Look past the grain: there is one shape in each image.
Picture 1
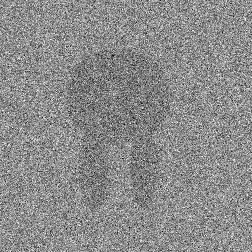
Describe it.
dark rabbit's head
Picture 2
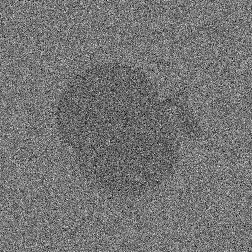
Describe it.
dark apple
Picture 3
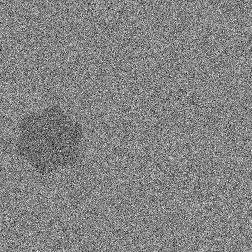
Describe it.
dark flower, middle left
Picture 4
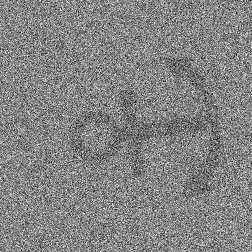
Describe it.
dark anchor
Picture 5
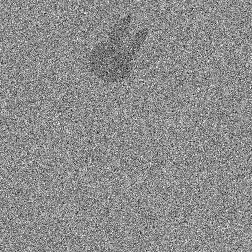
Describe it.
dark rabbit's head, top middle
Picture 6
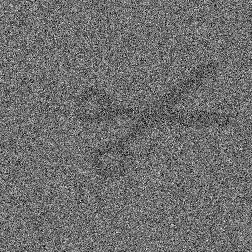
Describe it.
dark pair of scissors
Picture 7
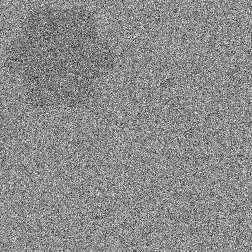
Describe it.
dark flower, top left
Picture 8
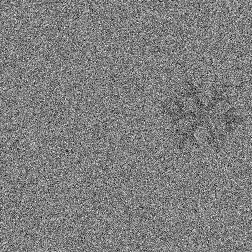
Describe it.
dark snowflake, middle right
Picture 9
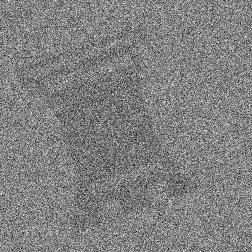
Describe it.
dark chess rook
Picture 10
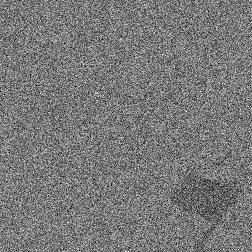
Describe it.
dark flag, bottom right
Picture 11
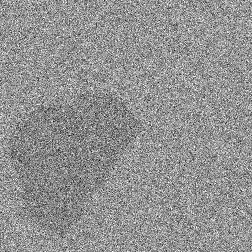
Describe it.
dark cloud
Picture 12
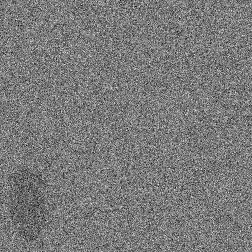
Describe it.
dark footprint, bottom left
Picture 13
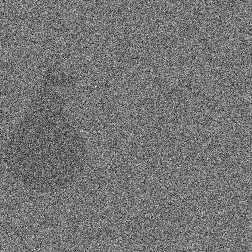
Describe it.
dark pear
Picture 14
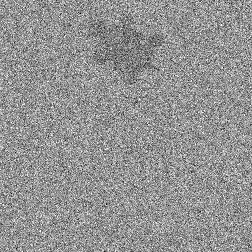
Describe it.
dark turtle, top middle
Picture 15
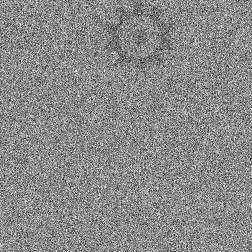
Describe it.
dark gear, top middle
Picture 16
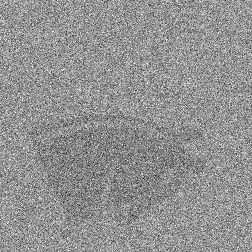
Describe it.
dark chess knight
